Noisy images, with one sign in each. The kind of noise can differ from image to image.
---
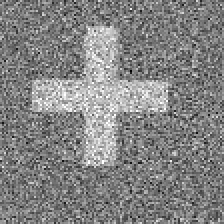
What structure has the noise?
low rank plus noise
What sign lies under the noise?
plus sign
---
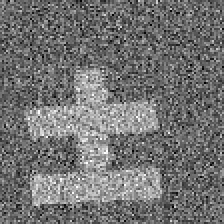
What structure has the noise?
low rank plus noise
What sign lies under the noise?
plus-minus sign
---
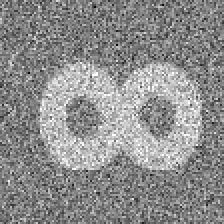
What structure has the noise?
independent entries
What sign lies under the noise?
infinity sign
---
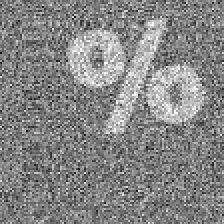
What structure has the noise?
low rank plus noise
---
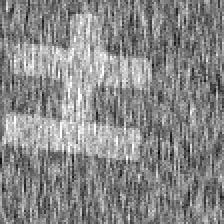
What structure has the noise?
streaked along the columns
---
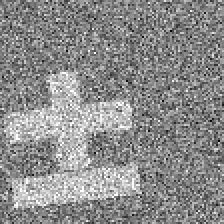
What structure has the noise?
independent entries
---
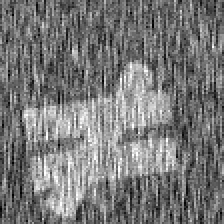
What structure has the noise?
streaked along the columns
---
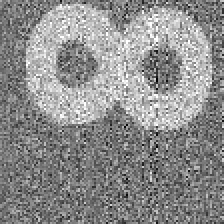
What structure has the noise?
columns of uneven size
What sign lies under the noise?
infinity sign
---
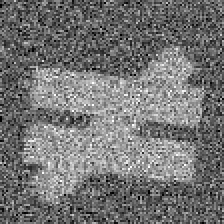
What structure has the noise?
low rank plus noise
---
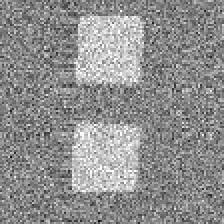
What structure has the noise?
low rank plus noise
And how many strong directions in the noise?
one
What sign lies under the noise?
colon
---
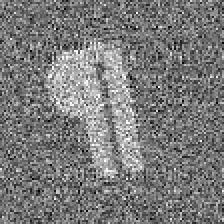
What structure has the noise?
low rank plus noise
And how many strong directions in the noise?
two
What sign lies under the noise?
pilcrow
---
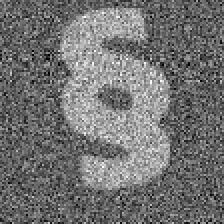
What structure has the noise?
low rank plus noise
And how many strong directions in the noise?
one
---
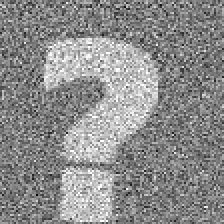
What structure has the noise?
low rank plus noise
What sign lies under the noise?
question mark
